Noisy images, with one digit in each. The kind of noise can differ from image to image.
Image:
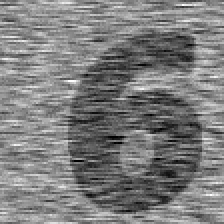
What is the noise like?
streaked along the rows
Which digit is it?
6
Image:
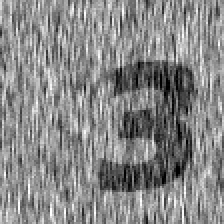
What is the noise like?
streaked along the columns
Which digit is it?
3
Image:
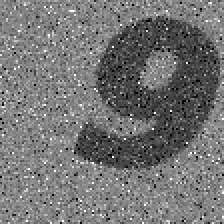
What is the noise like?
heavy tails
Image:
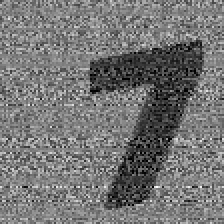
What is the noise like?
rows of uneven size
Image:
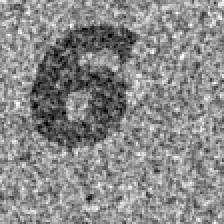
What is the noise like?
blotchy
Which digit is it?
6
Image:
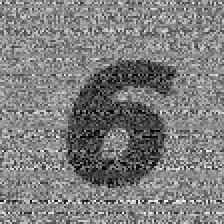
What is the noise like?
rows of uneven size
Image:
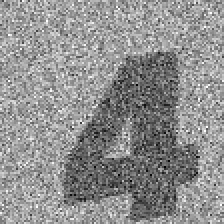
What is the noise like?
independent entries
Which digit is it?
4
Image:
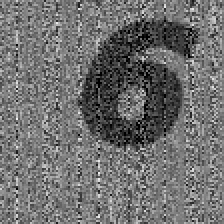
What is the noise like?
columns of uneven size
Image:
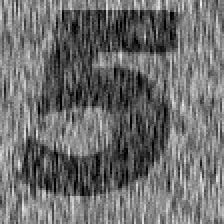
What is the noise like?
streaked along the columns
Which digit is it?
5
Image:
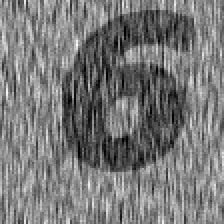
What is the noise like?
streaked along the columns
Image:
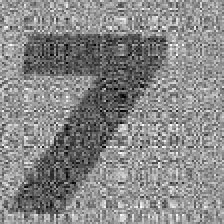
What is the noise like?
low rank plus noise
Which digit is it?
7
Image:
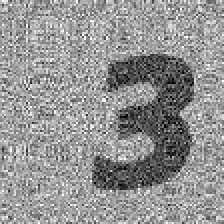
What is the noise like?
low rank plus noise
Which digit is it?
3
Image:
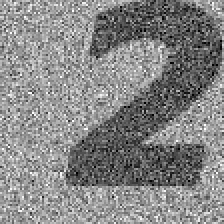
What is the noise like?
low rank plus noise
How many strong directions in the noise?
five to eight
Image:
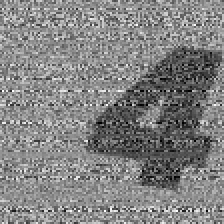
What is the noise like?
rows of uneven size
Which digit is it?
4
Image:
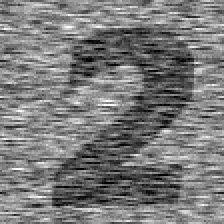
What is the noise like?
streaked along the rows
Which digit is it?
2
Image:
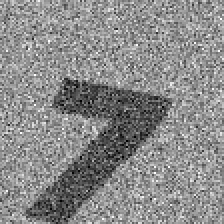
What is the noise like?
independent entries
